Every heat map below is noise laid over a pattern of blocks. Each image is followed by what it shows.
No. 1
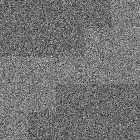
the same after a half turn
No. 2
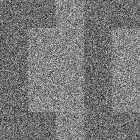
top and bottom mirror each other
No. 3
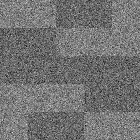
the same after a half turn
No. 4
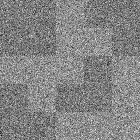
mirrored about the diagonal from the top left
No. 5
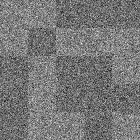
mirrored about the diagonal from the top left
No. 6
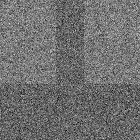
left and right mirror each other
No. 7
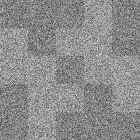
the same after a half turn
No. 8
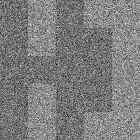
top and bottom mirror each other
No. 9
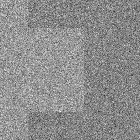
top and bottom mirror each other
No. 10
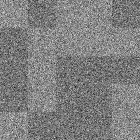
no symmetry
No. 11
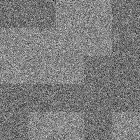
no symmetry
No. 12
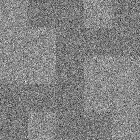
the same after a half turn
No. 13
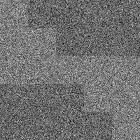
the same after a half turn
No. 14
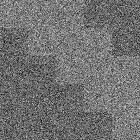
mirrored about the diagonal from the bottom left
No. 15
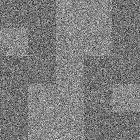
the same after a half turn
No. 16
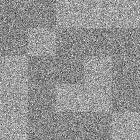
mirrored about the diagonal from the top left
